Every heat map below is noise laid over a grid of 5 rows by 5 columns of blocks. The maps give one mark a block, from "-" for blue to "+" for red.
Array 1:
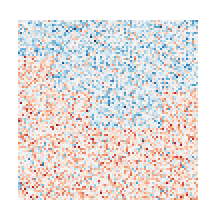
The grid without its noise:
- - - - -
+ - - - -
+ + - - +
+ + + + +
+ + + + +
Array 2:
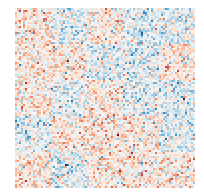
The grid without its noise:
+ - + - -
+ + - - +
+ - + - -
- + + + -
+ - + + +
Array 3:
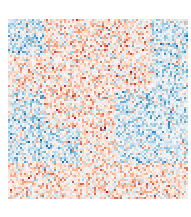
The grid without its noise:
- + + + -
+ + + + -
- + + - -
- - + - -
+ + + + +
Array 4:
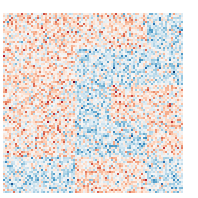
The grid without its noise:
+ + + + -
+ + - - -
+ + - + +
+ + - - +
- - + + -
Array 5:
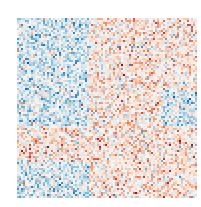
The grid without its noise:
- - + + +
- - + + +
- - + + -
+ + + + +
- - + + +
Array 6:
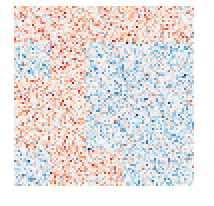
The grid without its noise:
+ + + + +
- + - - -
+ + - - -
+ + - - -
- + + - -
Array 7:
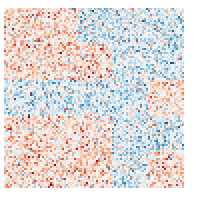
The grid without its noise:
+ + - - -
+ + + - -
- - - - +
+ + + - -
+ + + - +
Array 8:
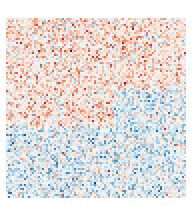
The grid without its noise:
+ + + + +
+ + + + +
+ + + - -
- - - - -
- - - - -
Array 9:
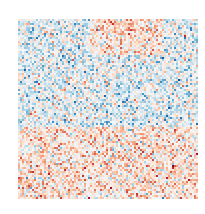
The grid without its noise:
- - + + -
- - - - -
- - - - -
+ + + + +
+ + + + +
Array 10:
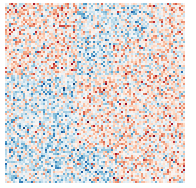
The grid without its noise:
+ + - - +
+ + - + +
- - + + +
- - + + +
- - - + +
